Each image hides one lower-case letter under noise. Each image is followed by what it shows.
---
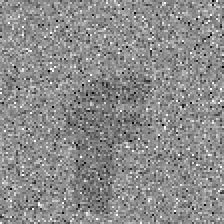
f
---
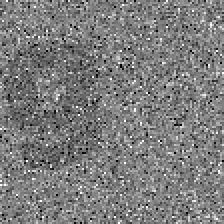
g
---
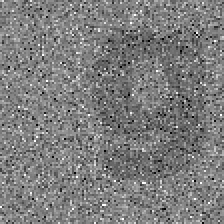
g
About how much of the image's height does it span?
two thirds
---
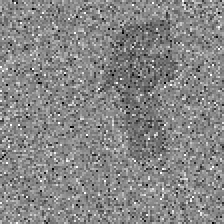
f
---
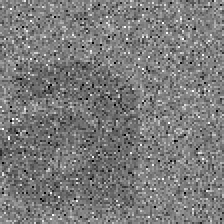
a
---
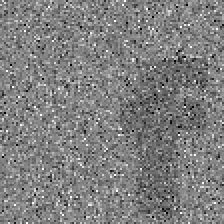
f
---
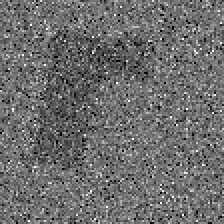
r
